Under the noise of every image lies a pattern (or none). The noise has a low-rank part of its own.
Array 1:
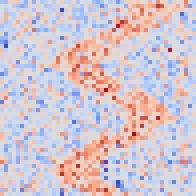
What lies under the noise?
a wavy band
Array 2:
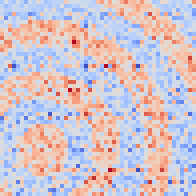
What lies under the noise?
rings round one point
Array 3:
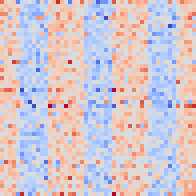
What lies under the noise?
vertical stripes
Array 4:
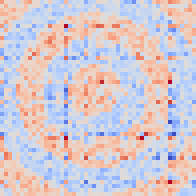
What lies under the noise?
rings round one point
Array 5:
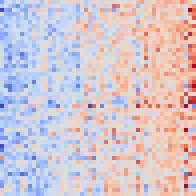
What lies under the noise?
a smooth slope
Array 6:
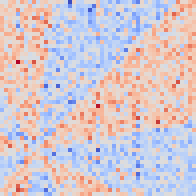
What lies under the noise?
spokes from one point
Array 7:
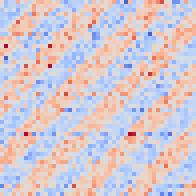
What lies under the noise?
diagonal stripes
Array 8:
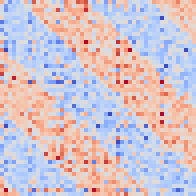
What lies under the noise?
diagonal stripes
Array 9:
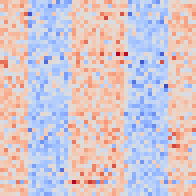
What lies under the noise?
vertical stripes
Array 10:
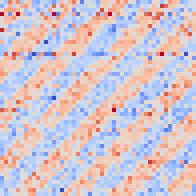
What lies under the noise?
diagonal stripes
